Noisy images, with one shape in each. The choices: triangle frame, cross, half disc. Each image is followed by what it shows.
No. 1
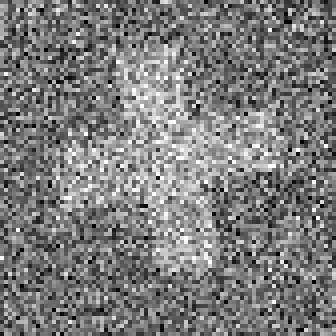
cross
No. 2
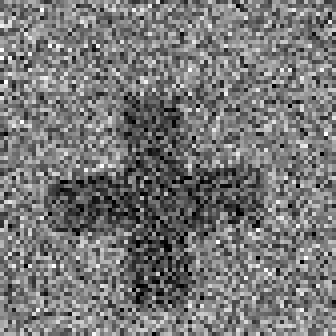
cross
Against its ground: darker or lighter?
darker
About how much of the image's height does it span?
two thirds
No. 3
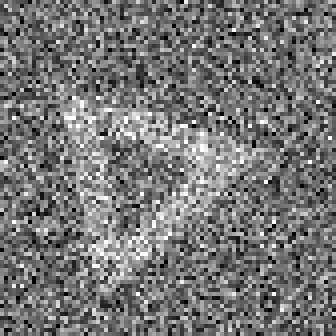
triangle frame
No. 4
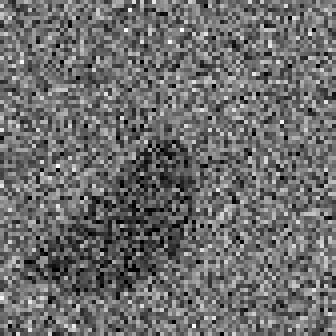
half disc
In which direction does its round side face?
down and right
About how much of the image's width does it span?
half
